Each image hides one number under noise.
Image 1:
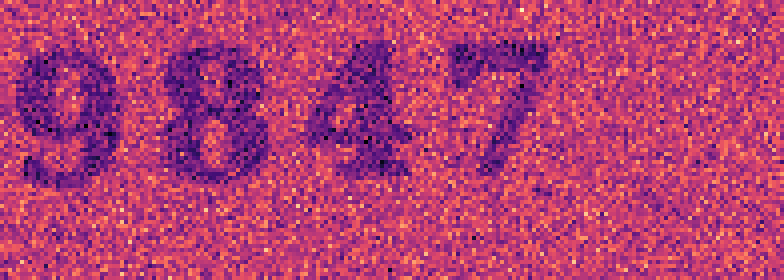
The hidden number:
9847
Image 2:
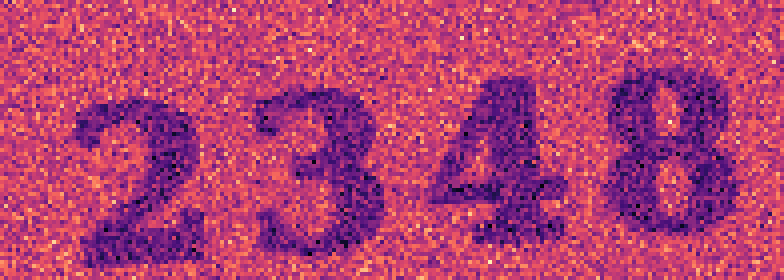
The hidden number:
2348
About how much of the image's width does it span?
nearly all
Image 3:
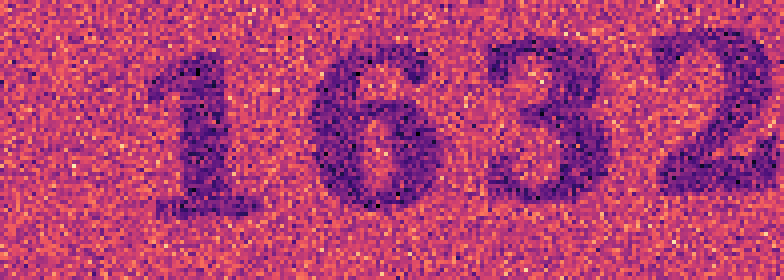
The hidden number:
1632
